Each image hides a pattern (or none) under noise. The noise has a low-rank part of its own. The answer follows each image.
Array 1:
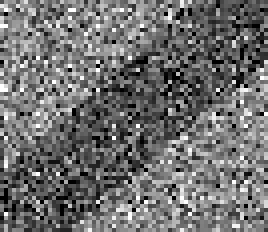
a diagonal band
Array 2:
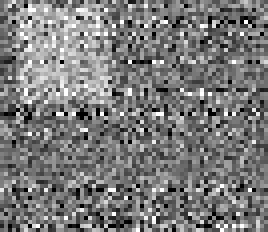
one block
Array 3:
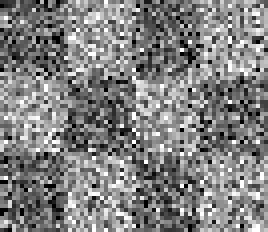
a checkerboard
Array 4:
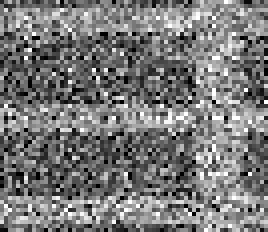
bands of rows crossing bands of columns
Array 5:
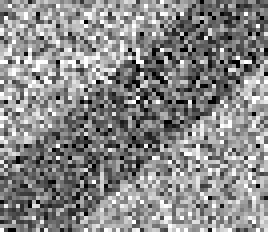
a diagonal band
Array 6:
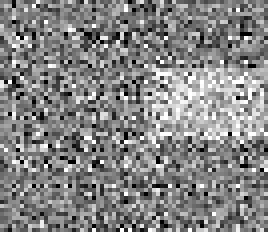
one block
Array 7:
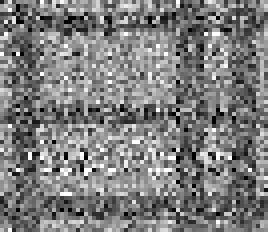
bands of rows crossing bands of columns
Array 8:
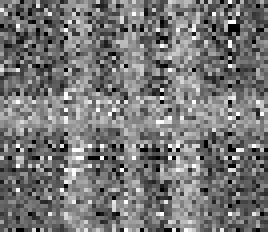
bands of rows crossing bands of columns
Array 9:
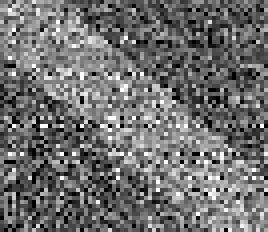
a diagonal band
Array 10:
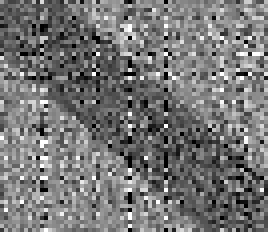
a diagonal band
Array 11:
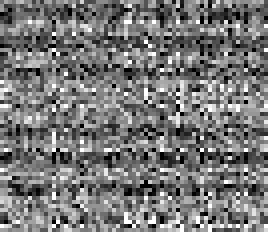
bands of rows
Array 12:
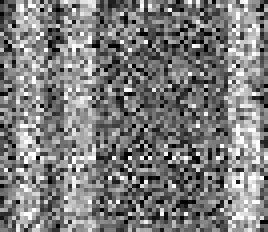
bands of columns
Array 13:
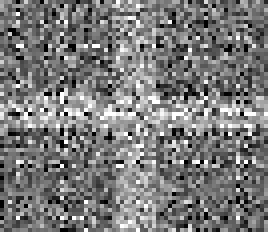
bands of rows crossing bands of columns
